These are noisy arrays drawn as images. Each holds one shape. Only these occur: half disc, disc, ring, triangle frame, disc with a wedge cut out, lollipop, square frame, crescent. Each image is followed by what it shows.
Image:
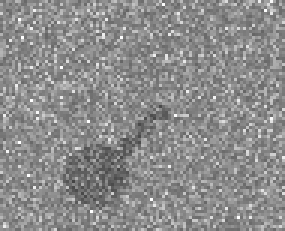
lollipop
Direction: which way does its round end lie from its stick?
down and left
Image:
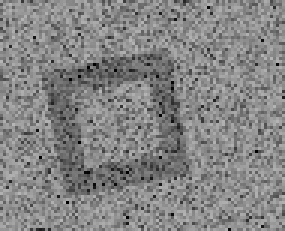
square frame
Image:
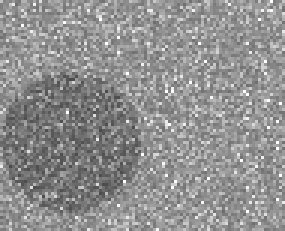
disc
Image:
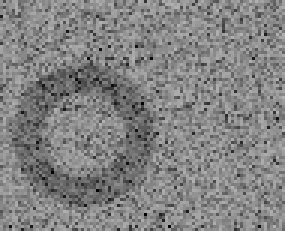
ring
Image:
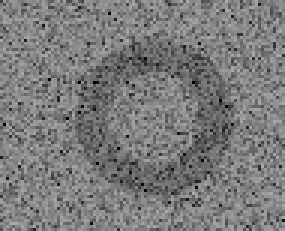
ring
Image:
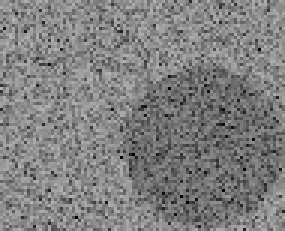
disc
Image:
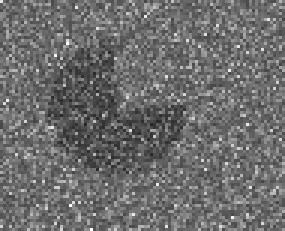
disc with a wedge cut out
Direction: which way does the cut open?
up and right
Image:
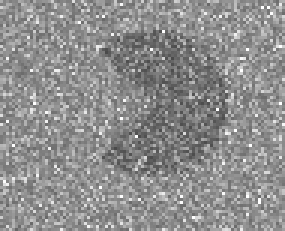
disc with a wedge cut out
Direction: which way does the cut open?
left
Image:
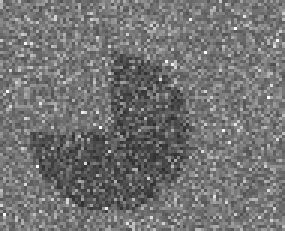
disc with a wedge cut out
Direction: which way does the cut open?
up and left
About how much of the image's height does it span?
two thirds
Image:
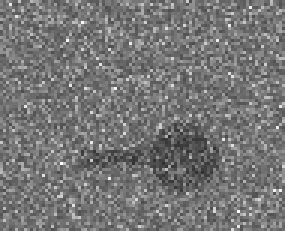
lollipop
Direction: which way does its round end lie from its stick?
right
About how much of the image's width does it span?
half
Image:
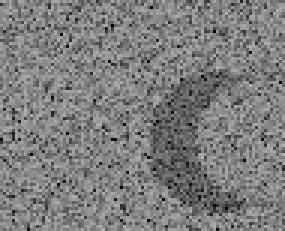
crescent
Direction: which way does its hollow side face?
right
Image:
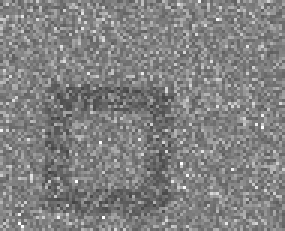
square frame
